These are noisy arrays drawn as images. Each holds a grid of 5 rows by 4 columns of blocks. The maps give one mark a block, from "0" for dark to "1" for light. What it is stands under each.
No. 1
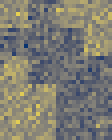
1 0 1 1
0 0 0 1
1 0 0 0
1 1 0 0
1 1 0 0
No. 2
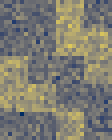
0 0 1 0
0 0 1 1
1 0 0 1
1 1 0 0
0 0 1 0
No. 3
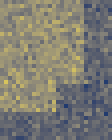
1 1 1 0
1 1 1 0
1 1 1 0
1 1 0 0
0 0 0 0
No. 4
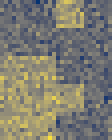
0 0 1 0
0 0 0 0
1 1 0 0
1 1 1 0
1 1 0 0
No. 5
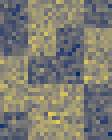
0 1 1 0
0 1 0 1
1 0 0 1
1 1 1 0
0 1 1 0
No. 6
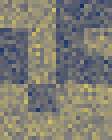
1 1 0 0
0 1 0 1
0 1 0 0
1 0 1 1
1 1 1 1
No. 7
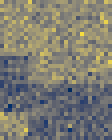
1 1 1 1
1 1 1 1
0 1 1 1
0 0 0 0
1 0 0 0
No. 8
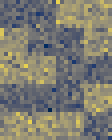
0 0 1 1
1 0 0 1
1 1 0 0
0 0 0 1
1 1 1 0
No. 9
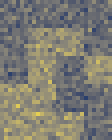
0 0 0 0
0 1 1 0
0 1 0 1
1 1 0 0
1 1 1 0
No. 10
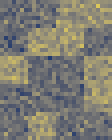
0 0 1 1
0 1 1 0
1 0 0 1
0 0 0 1
0 1 0 0
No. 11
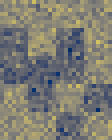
1 1 1 1
0 1 0 1
0 0 0 1
1 0 1 0
1 1 0 1
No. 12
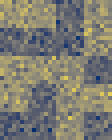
1 1 0 1
0 0 0 1
1 1 1 0
1 0 1 1
0 0 1 0
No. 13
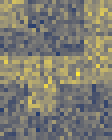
1 0 0 1
0 0 0 1
1 1 1 1
0 1 0 0
0 0 0 0
